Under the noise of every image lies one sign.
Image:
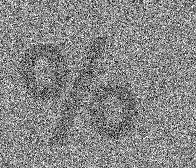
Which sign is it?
percent sign
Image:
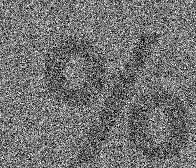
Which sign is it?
percent sign
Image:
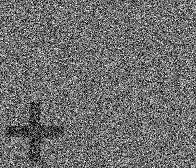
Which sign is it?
plus sign
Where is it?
bottom left
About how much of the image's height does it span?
a third
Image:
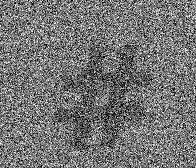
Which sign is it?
hash sign
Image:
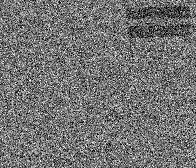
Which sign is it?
equals sign
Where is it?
top right
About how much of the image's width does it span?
a third
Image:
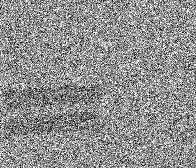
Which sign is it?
equals sign
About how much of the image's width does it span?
half
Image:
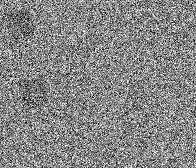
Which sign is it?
colon
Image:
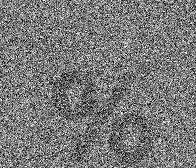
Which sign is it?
percent sign
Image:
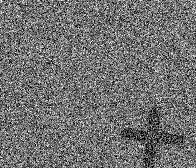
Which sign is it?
plus sign
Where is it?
bottom right
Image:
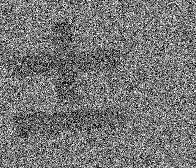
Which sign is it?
plus-minus sign
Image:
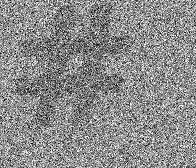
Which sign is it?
hash sign
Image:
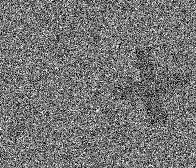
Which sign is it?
plus sign
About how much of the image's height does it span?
half
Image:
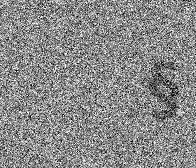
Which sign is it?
section sign
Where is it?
middle right
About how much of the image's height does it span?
a third
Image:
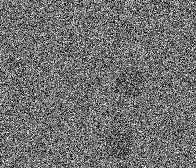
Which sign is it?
colon
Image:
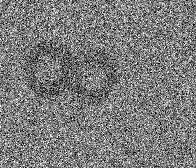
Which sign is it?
infinity sign
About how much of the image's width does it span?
half
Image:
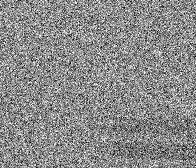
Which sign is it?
equals sign
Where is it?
bottom right
